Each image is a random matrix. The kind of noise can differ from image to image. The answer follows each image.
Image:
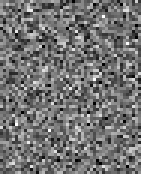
independent entries
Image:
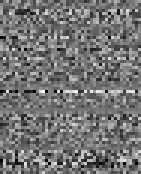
rows of uneven size
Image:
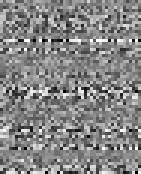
rows of uneven size
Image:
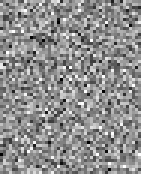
independent entries
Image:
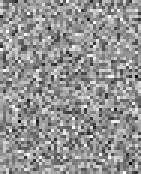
independent entries
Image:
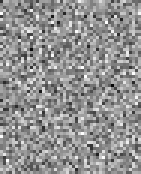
independent entries
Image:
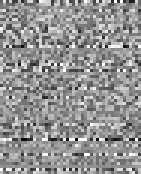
rows of uneven size
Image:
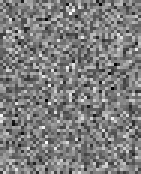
independent entries
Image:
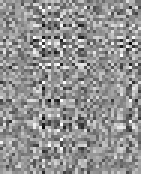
low rank plus noise
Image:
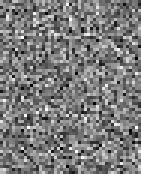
independent entries
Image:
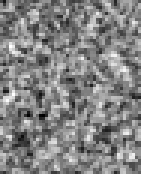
blotchy
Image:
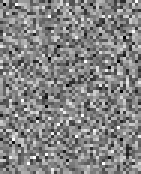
independent entries
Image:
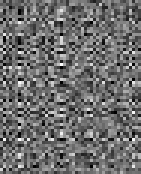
low rank plus noise
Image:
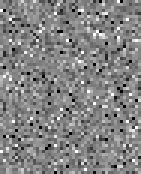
heavy tails
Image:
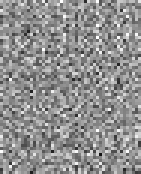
low rank plus noise
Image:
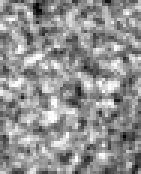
blotchy
